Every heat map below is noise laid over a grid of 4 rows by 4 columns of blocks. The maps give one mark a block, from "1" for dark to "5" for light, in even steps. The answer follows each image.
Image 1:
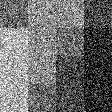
3 4 4 2
5 4 3 1
5 4 2 1
5 3 2 1
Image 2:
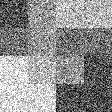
1 3 4 4
2 3 2 2
5 4 3 1
5 5 1 1
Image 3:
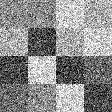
3 3 5 4
4 1 4 5
1 5 1 2
2 3 5 1
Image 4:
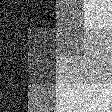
1 1 3 5
1 2 3 4
1 2 4 4
1 3 5 5
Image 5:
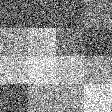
1 1 1 2
3 4 2 1
4 5 4 3
1 3 3 5
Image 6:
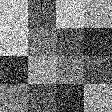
5 2 5 4
5 3 2 1
1 4 3 2
3 2 1 4
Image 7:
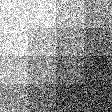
5 5 4 3
5 4 3 2
4 3 2 1
3 2 1 1
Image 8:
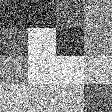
1 1 2 3
2 5 1 3
3 5 5 4
4 4 4 2
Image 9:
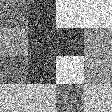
2 1 5 5
3 1 1 3
2 1 5 3
4 4 2 4
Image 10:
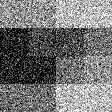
4 4 5 5
1 2 2 3
1 1 3 4
3 3 5 5
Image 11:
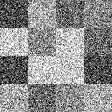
1 4 2 3
5 3 5 2
1 5 5 1
4 2 3 4
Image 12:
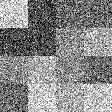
5 1 2 2
1 1 3 4
3 4 3 2
2 5 4 5
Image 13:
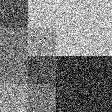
2 5 5 5
3 4 5 5
3 2 1 1
4 3 1 1
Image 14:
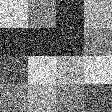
5 3 1 4
1 1 1 3
2 5 4 5
3 4 3 2
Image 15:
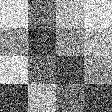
5 2 4 5
3 1 3 4
5 2 1 3
1 4 2 1
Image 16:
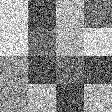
5 1 4 2
5 2 4 5
3 1 2 1
3 4 1 4
